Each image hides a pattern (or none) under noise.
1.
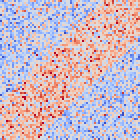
a diagonal band
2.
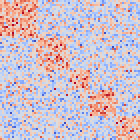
blocks along the diagonal
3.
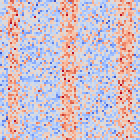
bands of columns
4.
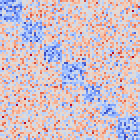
blocks along the diagonal
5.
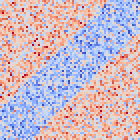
a diagonal band
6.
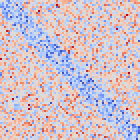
a diagonal band
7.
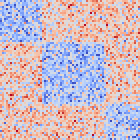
blocks along the diagonal
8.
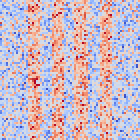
bands of columns
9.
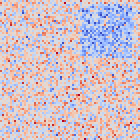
one block
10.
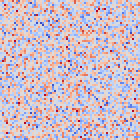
only noise
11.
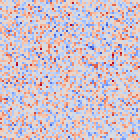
only noise
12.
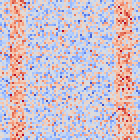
bands of columns
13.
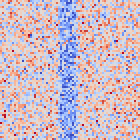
one band of columns
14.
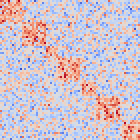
blocks along the diagonal
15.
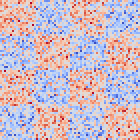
a checkerboard
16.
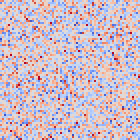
only noise
